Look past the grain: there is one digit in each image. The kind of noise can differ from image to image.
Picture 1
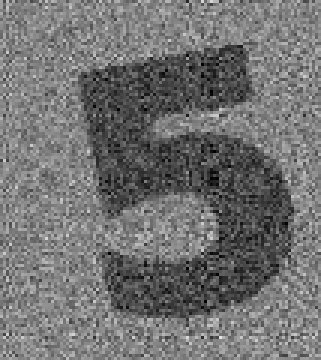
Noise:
low rank plus noise
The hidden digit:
5
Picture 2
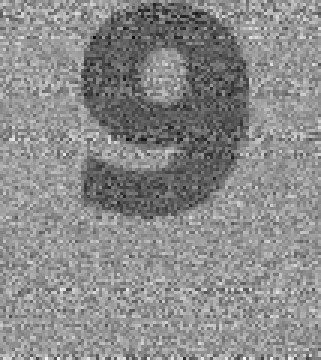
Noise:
rows of uneven size
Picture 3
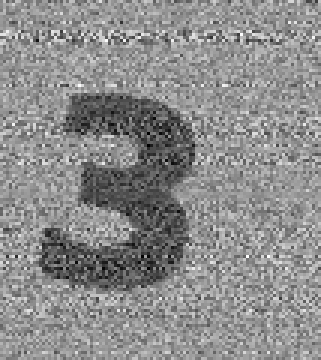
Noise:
rows of uneven size
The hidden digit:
3
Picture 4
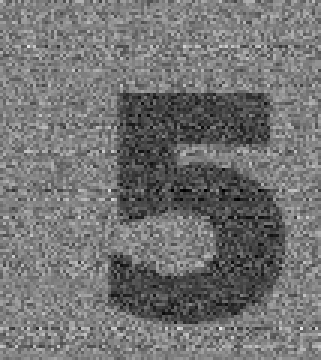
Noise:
rows of uneven size
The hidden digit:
5
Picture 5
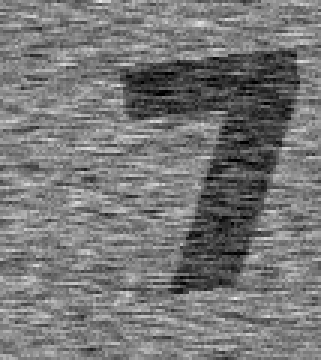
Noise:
streaked along the rows
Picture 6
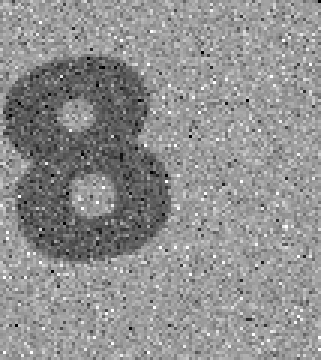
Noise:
heavy tails
